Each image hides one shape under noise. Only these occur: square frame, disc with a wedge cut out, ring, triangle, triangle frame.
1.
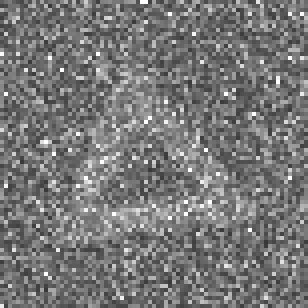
triangle frame
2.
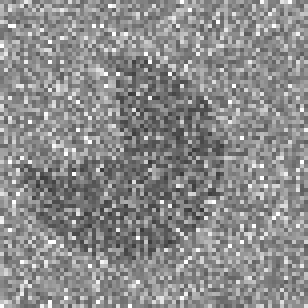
disc with a wedge cut out
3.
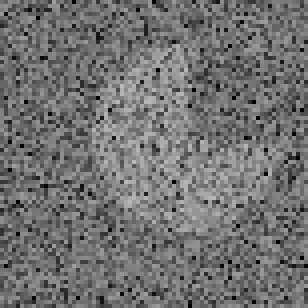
disc with a wedge cut out
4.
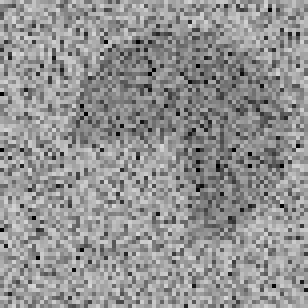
disc with a wedge cut out
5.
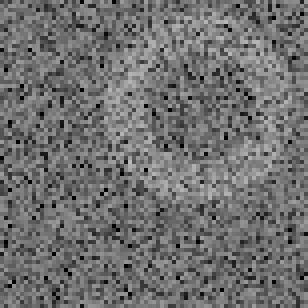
ring
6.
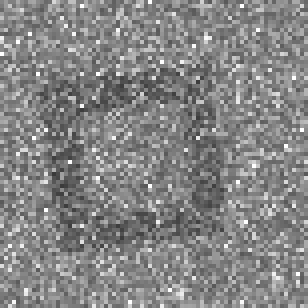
square frame
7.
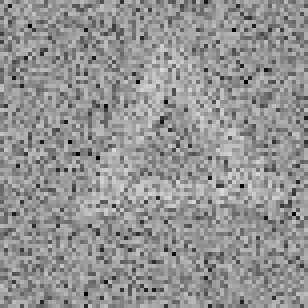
triangle frame
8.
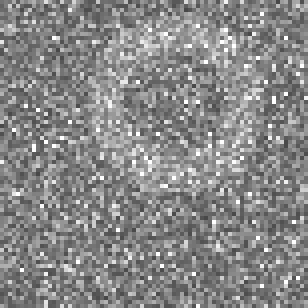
ring
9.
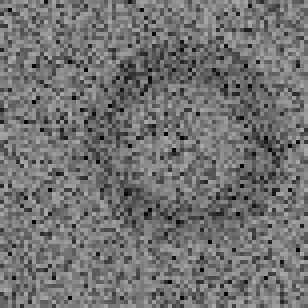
ring
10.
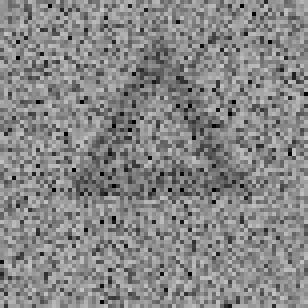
triangle frame
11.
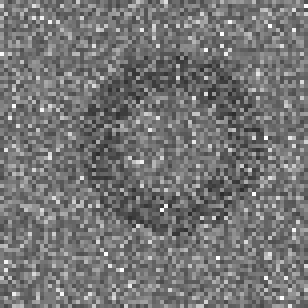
ring
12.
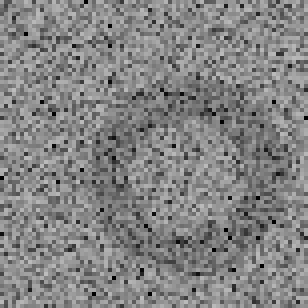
ring
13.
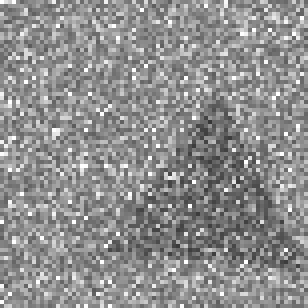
triangle
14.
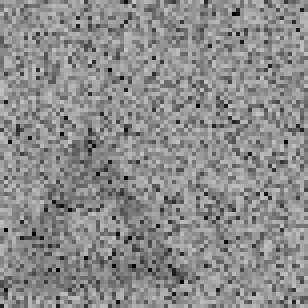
triangle frame
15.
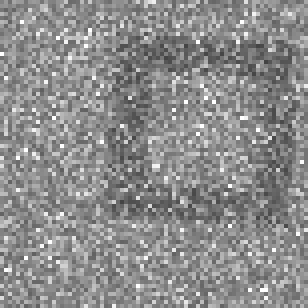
square frame
